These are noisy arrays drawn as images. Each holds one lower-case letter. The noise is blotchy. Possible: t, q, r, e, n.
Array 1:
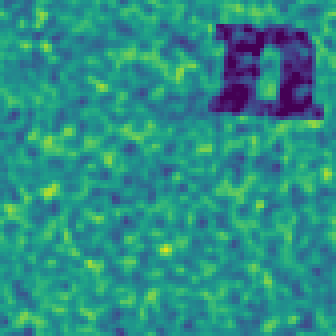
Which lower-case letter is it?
n
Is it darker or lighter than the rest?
darker
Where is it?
top right
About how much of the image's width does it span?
a third
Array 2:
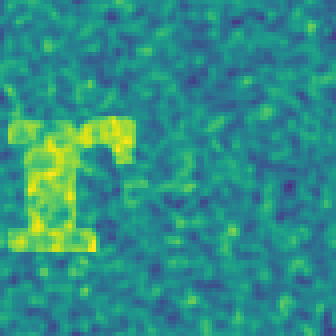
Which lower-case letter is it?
r
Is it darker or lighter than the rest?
lighter
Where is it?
middle left
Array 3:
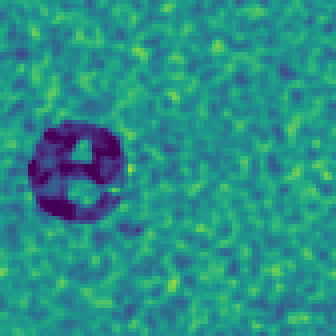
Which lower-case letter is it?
e
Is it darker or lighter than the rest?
darker
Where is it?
middle left
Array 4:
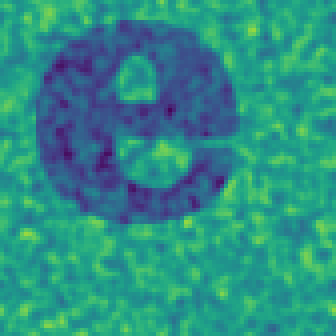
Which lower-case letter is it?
e
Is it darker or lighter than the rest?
darker
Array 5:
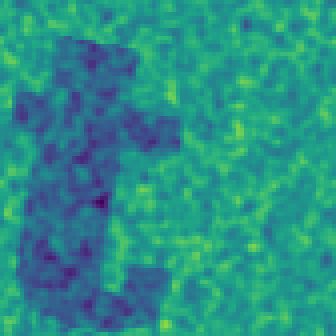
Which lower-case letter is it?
t
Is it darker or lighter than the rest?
darker
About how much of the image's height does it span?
nearly all
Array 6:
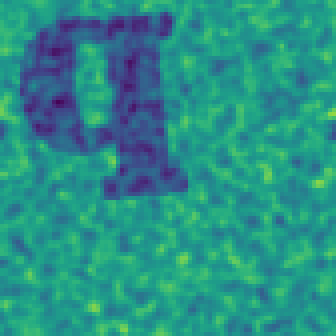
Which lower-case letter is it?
q
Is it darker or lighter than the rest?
darker
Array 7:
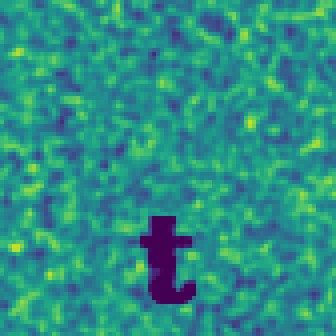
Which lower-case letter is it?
t
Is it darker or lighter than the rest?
darker
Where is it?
bottom middle
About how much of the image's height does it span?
a quarter
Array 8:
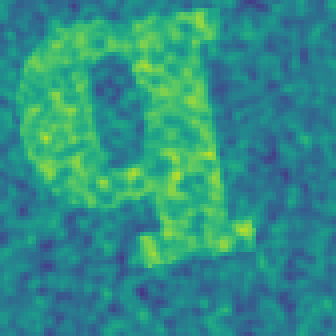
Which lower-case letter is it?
q
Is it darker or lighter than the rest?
lighter
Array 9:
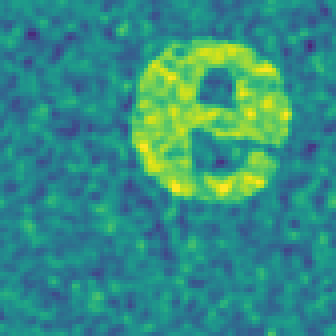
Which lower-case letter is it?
e
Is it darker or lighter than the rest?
lighter
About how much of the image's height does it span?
half
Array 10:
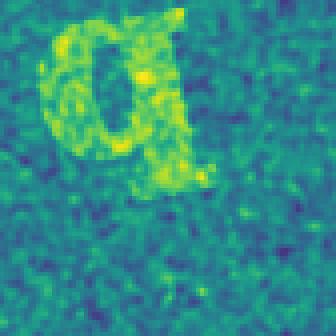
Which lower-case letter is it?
q
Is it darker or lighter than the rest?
lighter
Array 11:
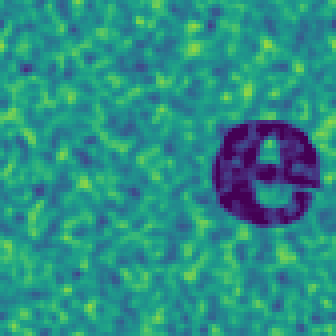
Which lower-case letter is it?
e
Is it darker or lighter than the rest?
darker
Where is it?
middle right
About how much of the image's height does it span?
a third
